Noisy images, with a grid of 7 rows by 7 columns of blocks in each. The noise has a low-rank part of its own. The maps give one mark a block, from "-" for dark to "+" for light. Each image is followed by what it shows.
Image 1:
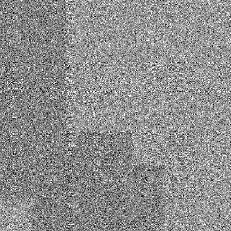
--+++++
--+++++
--+++++
--+++++
----+++
-----++
+----++
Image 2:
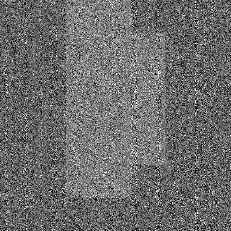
--++---
--+++--
--+++--
--+++--
--+++--
--++---
-------
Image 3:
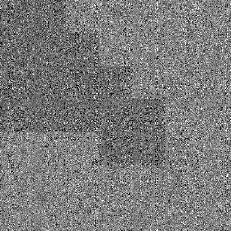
--+++++
---++++
----+++
-----++
+++--++
+++++++
+++++++
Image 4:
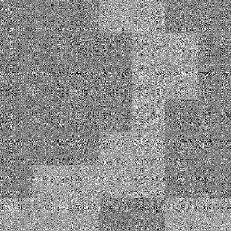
---++--
----++-
----++-
----+--
---++--
-++++--
+++--++
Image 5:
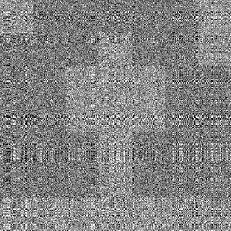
+-----+
---+--+
--+++--
--+++--
---+---
---+---
+++++++
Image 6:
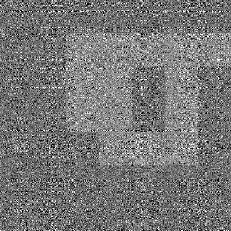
-------
--+++++
--++-+-
--++-+-
---+++-
-------
-------
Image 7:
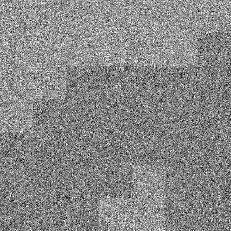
+++++++
++++++-
++-----
+------
-------
----+--
---++--
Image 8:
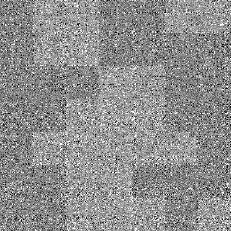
-++--++
-++----
---++--
--+++--
-+++++-
--++---
--+++-+
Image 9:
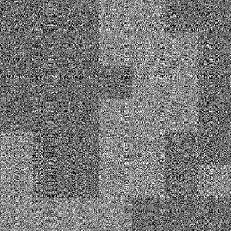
---++--
---+++-
----++-
---+++-
+--++--
+--++-+
++++---
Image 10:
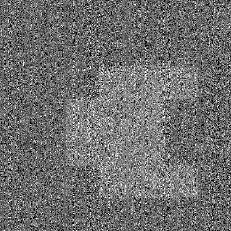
-------
-------
---+++-
--+++--
--+++--
---+++-
-------
